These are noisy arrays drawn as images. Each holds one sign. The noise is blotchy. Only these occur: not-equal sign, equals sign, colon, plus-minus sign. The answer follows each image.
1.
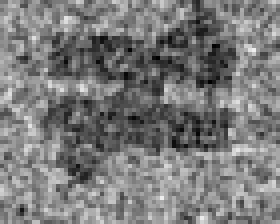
not-equal sign
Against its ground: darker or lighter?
darker
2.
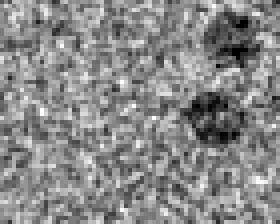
colon
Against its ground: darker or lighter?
darker
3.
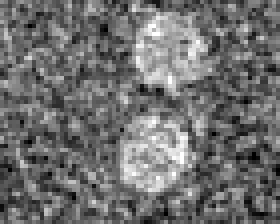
colon
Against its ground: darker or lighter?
lighter
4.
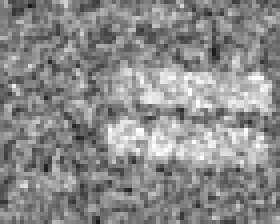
equals sign
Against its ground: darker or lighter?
lighter
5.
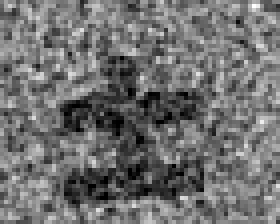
plus-minus sign
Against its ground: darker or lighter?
darker
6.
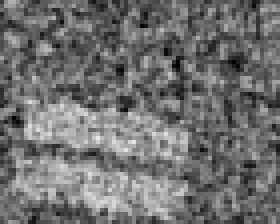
equals sign
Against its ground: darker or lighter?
lighter
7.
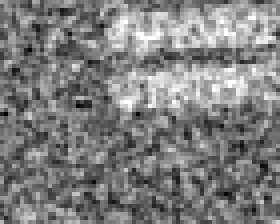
equals sign
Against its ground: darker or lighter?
lighter
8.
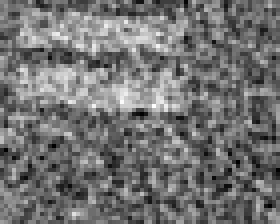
equals sign
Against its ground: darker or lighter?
lighter
